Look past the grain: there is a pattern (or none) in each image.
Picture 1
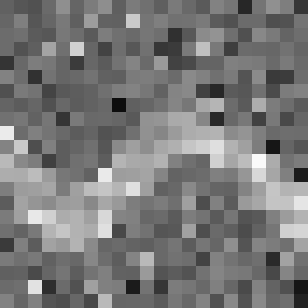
a wavy band
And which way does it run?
left to right
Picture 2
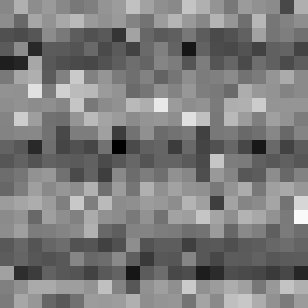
horizontal stripes
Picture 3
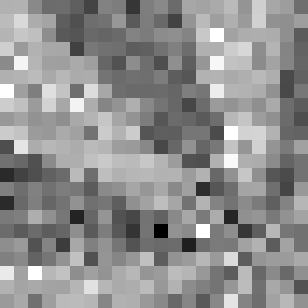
spokes from one point
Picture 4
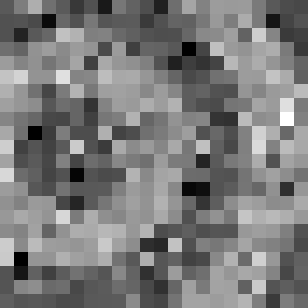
rings round one point
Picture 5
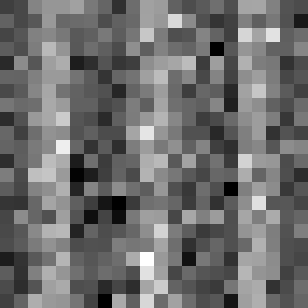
vertical stripes
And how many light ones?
3
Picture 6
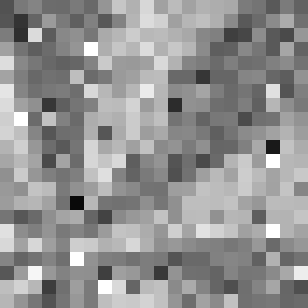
spokes from one point
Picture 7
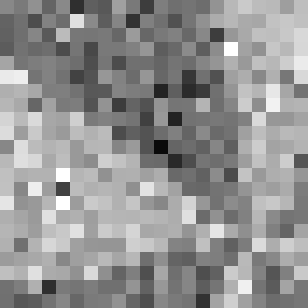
spokes from one point
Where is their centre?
bottom right
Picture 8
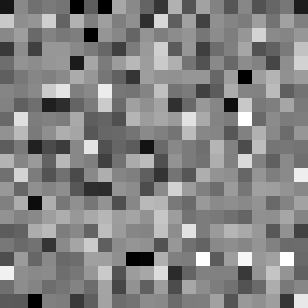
only noise
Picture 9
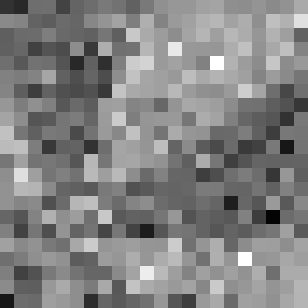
spokes from one point
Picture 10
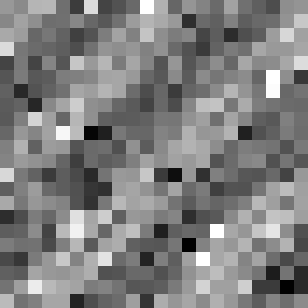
diagonal stripes
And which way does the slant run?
bottom left to top right
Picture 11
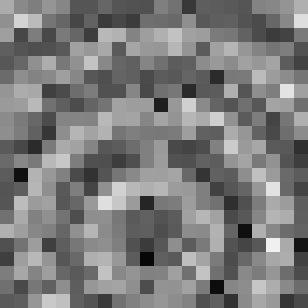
rings round one point
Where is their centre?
bottom middle
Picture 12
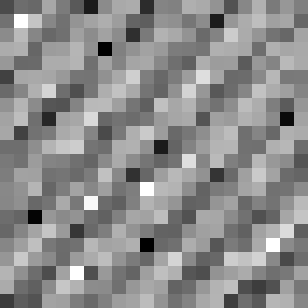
diagonal stripes
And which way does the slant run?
bottom left to top right
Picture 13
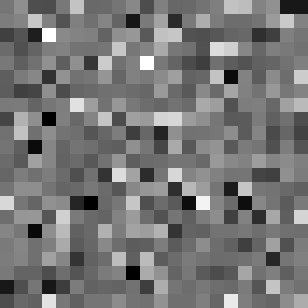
only noise
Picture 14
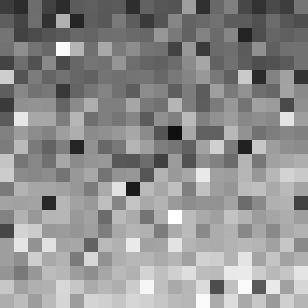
a smooth slope
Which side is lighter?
bottom
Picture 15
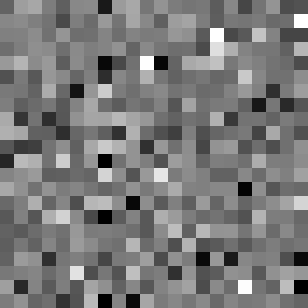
only noise
